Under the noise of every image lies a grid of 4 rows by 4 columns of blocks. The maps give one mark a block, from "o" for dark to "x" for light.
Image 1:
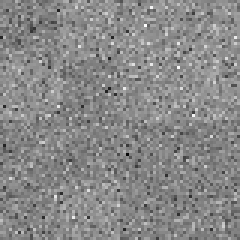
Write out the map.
o x x x
x o x x
o o o o
o x o o
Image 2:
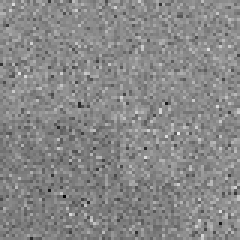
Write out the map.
x x x x
x x x x
o o x x
o o o x
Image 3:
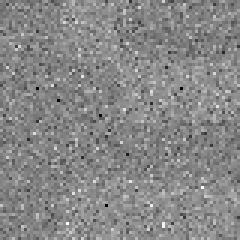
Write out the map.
o x o o
o o x x
o o o o
o x x x
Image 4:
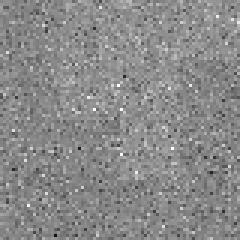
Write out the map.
o x x x
o x x o
o o x o
o o o o
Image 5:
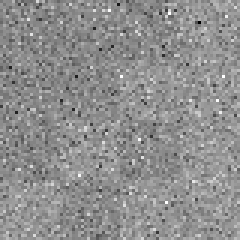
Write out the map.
o o o x
o o x x
o x o x
x o x x
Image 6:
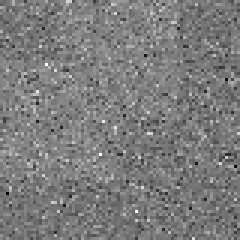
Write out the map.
o x x o
x x x o
x x o o
o o o o
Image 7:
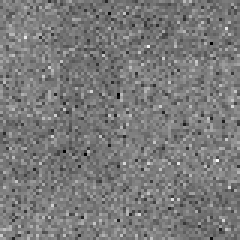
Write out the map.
x o o o
x o x x
o o x x
x x x o
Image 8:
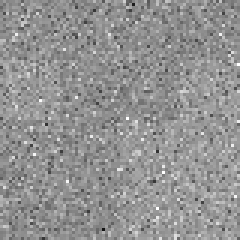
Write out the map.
o o o o
x o o x
o o x x
o o x x
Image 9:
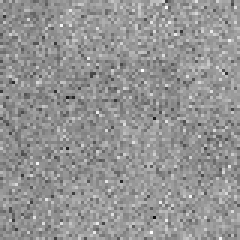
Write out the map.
o x x x
o o o x
o o x o
o x x x
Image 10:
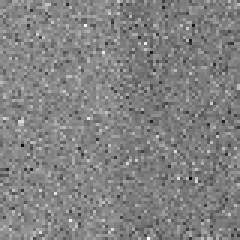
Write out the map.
x x o o
x x o o
x x o o
x x o o
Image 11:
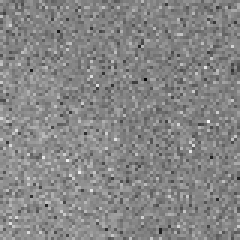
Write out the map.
o o o o
x o o o
x x o o
x x o o
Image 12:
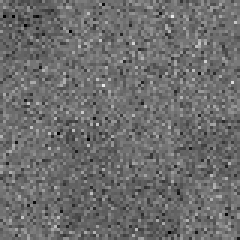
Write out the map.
o x x x
x x x x
x o x o
x o o x
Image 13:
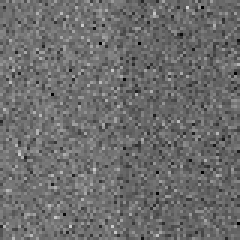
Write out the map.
x x o o
x x o o
x x o o
x x o o
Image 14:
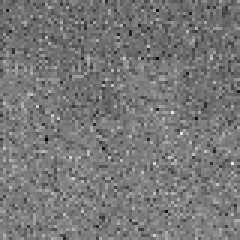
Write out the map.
o o o o
x o x o
x x x x
x x x x
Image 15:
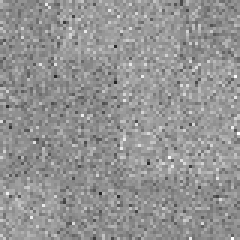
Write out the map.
o x x o
o o x x
o o x x
x o o o
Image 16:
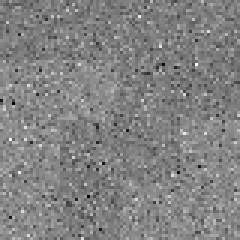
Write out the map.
o o o o
x x o o
x o o x
x o x x
